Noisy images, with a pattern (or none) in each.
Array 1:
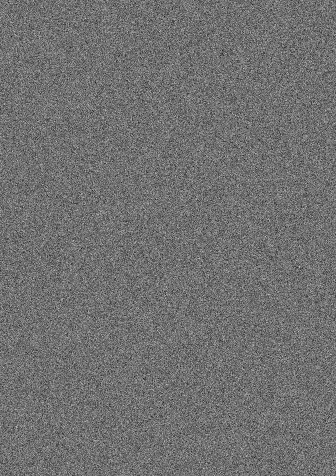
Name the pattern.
only noise
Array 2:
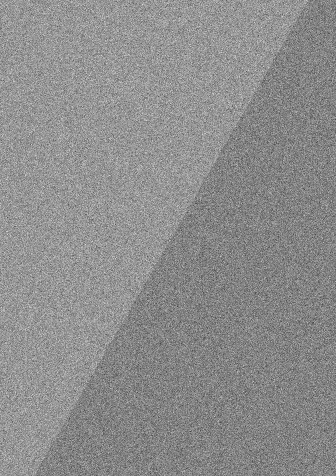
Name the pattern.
a sharp edge
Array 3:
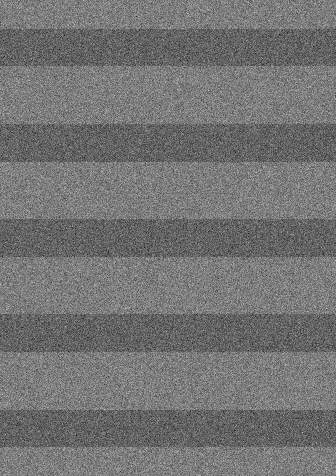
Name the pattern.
horizontal stripes
